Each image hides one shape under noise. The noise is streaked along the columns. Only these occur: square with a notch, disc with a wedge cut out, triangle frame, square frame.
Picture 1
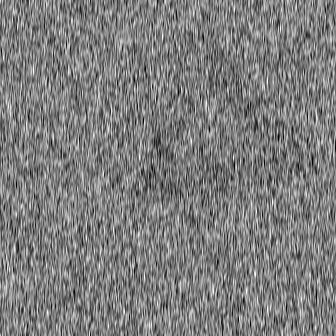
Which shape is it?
triangle frame
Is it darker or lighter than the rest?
darker
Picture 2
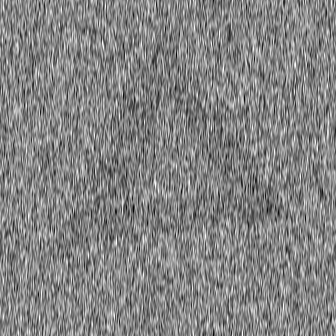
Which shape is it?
triangle frame
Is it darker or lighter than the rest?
darker
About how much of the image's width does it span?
two thirds
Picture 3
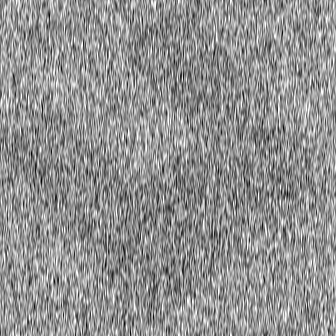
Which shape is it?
square with a notch
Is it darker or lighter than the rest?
darker
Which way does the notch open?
up and left
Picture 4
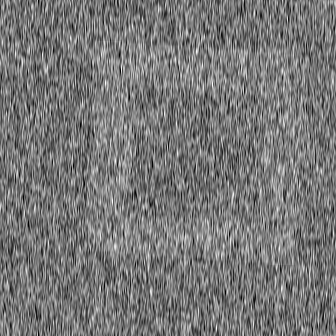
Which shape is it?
square frame
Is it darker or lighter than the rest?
lighter
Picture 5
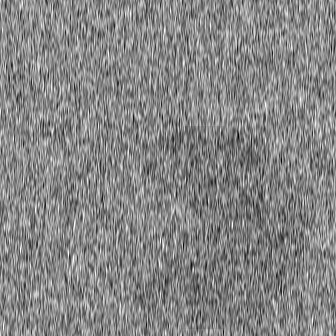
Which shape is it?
disc with a wedge cut out
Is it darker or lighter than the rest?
darker
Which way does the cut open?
left
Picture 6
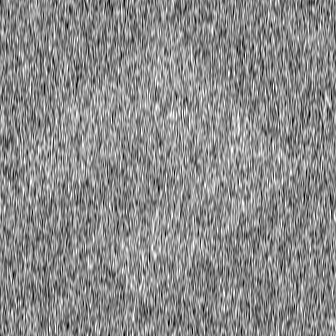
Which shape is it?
square with a notch
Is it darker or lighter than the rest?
lighter
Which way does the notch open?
down and left
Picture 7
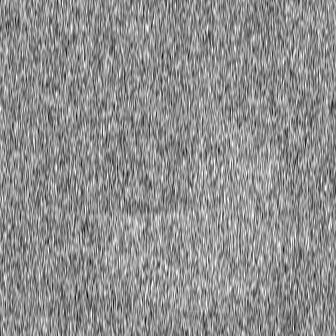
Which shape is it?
disc with a wedge cut out
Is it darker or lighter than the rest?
lighter
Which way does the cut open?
up and left
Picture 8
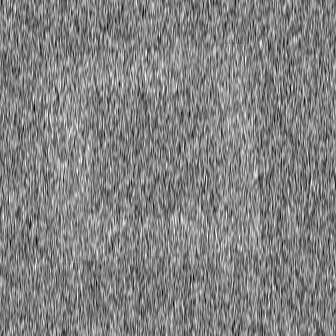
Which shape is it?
square frame
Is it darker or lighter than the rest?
lighter
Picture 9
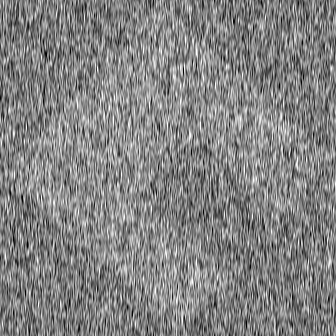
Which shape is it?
square with a notch
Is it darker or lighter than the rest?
lighter
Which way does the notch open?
down and right
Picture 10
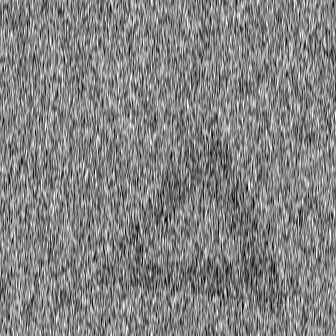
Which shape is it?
triangle frame
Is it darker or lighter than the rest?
darker
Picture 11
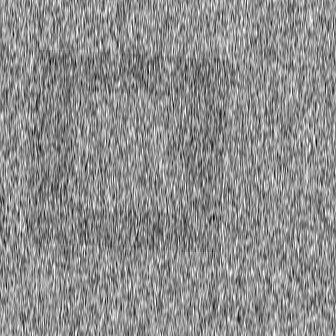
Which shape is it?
square frame
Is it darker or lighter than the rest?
darker
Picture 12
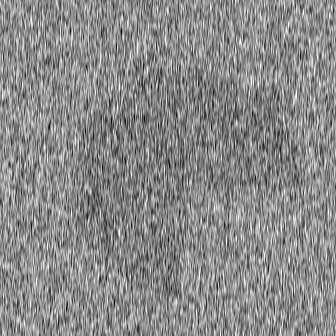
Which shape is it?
disc with a wedge cut out
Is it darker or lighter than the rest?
darker
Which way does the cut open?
down and right
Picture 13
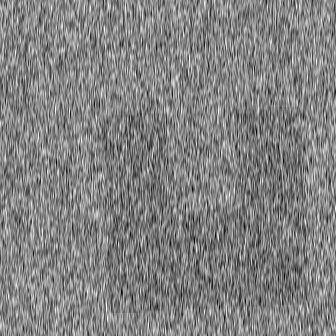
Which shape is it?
square with a notch
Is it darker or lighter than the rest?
darker
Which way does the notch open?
up
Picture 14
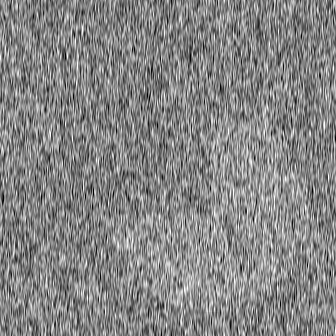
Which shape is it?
disc with a wedge cut out
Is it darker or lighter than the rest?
lighter
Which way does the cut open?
up and left
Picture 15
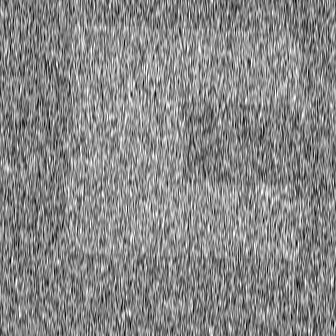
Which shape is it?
square with a notch
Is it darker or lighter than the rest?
lighter
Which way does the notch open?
right
